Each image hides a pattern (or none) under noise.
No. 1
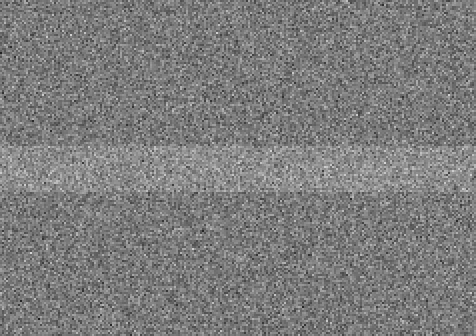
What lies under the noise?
one horizontal stripe
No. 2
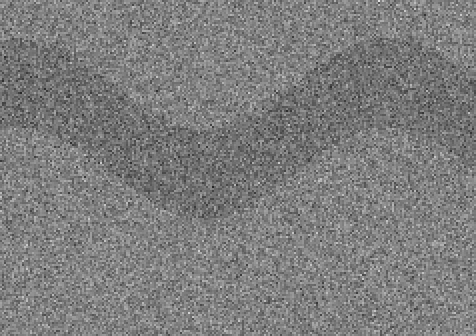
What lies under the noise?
a wavy band
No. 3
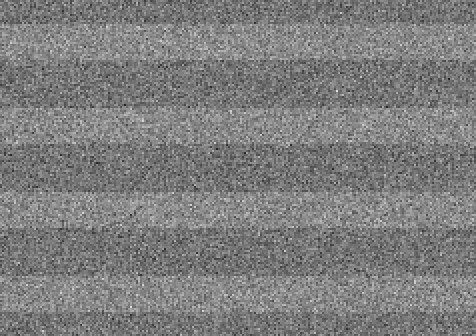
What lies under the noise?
horizontal stripes
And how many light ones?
4
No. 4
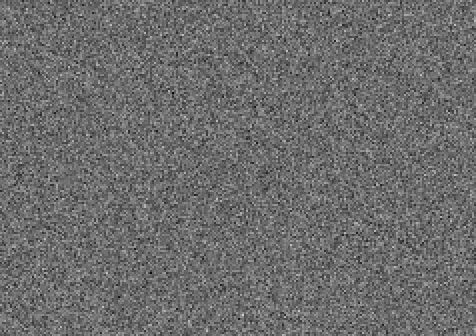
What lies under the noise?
only noise
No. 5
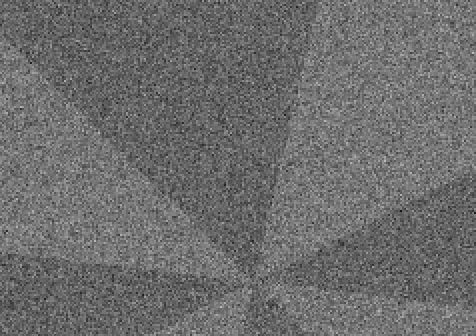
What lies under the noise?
spokes from one point
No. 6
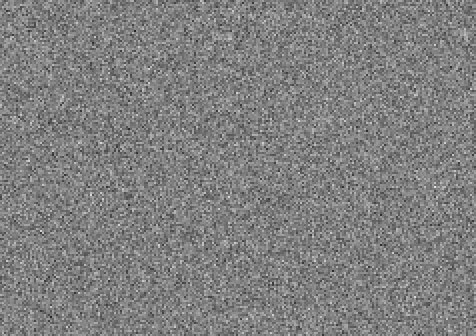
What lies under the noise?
only noise
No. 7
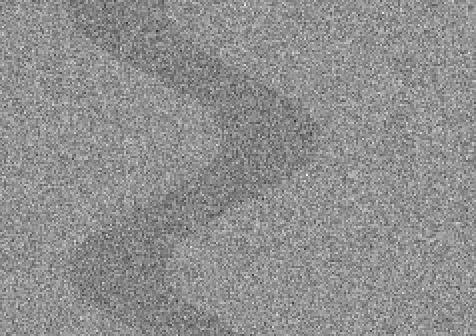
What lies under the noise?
a wavy band
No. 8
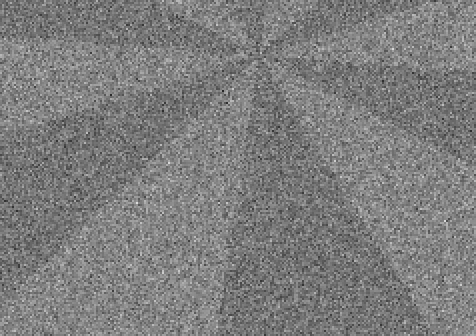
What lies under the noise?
spokes from one point
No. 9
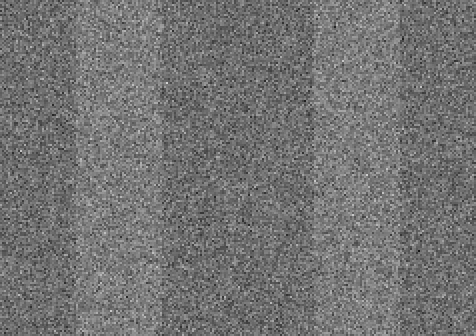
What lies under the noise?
vertical stripes
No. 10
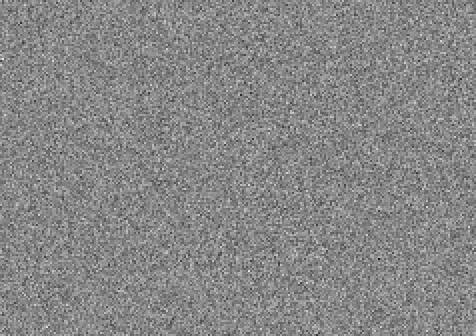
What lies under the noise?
only noise
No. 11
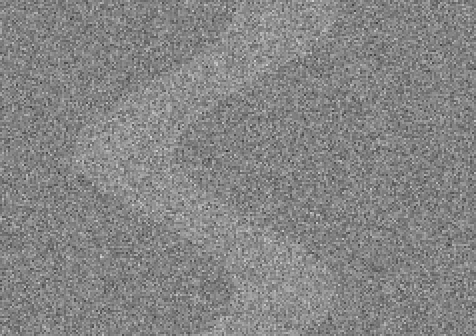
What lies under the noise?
a wavy band
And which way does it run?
top to bottom
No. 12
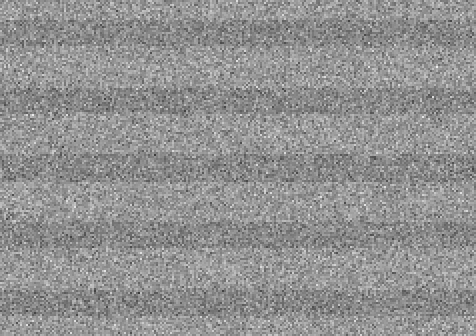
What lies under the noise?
horizontal stripes
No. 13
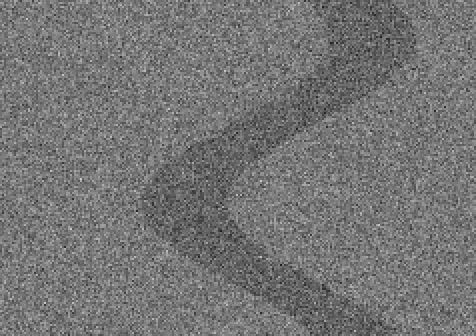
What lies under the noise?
a wavy band
